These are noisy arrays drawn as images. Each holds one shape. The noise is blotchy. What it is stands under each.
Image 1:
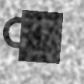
cup
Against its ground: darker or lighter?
darker
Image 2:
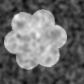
flower
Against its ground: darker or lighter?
lighter
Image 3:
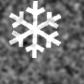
snowflake
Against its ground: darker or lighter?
lighter
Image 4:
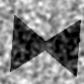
bow tie
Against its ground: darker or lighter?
darker
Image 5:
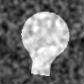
light bulb
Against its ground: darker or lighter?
lighter
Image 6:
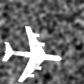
airplane
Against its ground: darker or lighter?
lighter
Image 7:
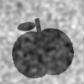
apple
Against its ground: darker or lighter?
darker
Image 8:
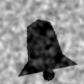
bell
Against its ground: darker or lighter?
darker
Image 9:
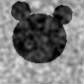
bear's head
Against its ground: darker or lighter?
darker
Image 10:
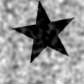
star
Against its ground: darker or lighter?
darker
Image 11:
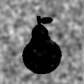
pear
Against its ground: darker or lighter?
darker
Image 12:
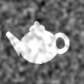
teapot
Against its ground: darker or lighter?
lighter
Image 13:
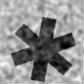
asterisk
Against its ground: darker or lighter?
darker
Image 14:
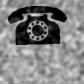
telephone
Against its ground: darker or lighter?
darker
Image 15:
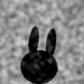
rabbit's head
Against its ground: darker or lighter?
darker
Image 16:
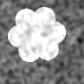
flower
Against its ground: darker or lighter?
lighter
